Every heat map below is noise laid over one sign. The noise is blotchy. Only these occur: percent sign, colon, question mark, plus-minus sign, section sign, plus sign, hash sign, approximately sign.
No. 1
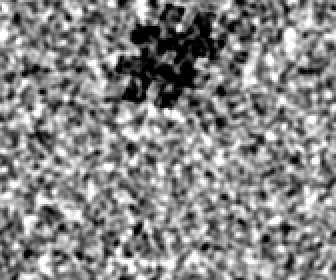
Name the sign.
hash sign
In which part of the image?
top middle
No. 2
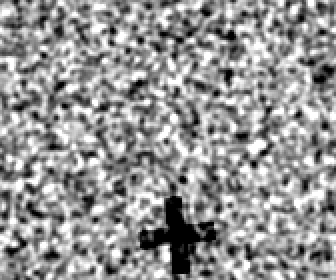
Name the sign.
plus sign
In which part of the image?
bottom middle
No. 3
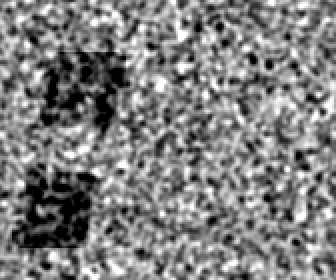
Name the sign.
colon
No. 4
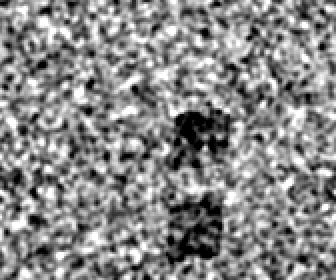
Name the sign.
colon
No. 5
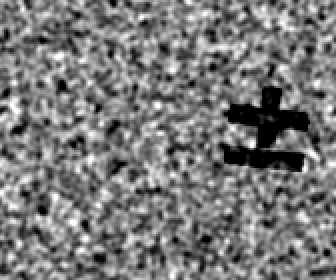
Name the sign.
plus-minus sign
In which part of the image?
middle right
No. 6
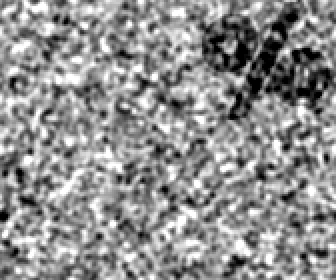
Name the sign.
percent sign
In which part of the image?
top right
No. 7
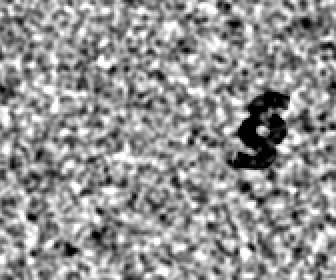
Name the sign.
section sign
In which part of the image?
middle right
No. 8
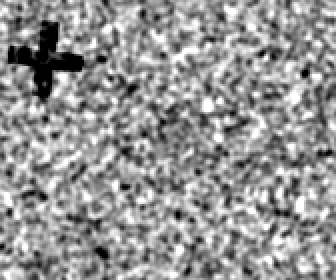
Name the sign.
plus sign
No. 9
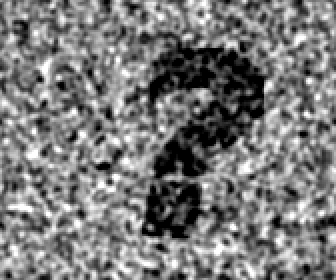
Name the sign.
question mark
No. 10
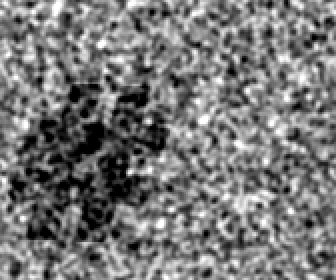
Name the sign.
hash sign
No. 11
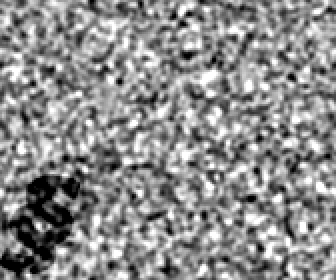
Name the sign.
section sign
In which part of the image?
bottom left
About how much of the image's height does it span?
a third
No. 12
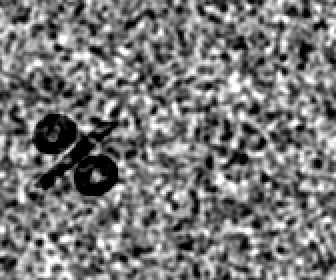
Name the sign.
percent sign
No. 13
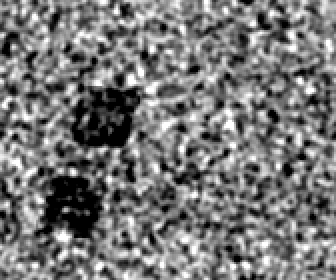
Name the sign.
colon
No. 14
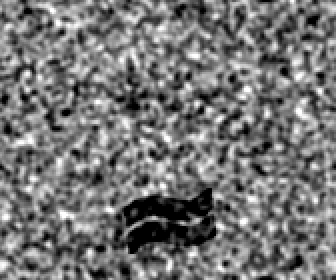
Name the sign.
approximately sign
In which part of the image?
bottom middle
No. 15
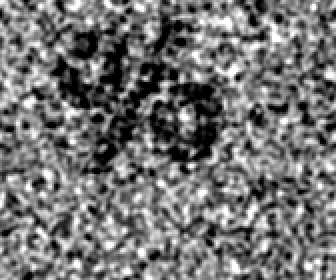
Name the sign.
percent sign
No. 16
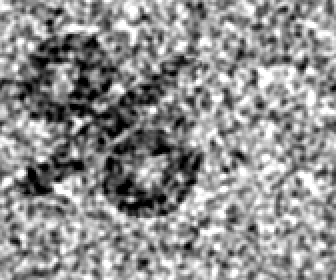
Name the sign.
percent sign
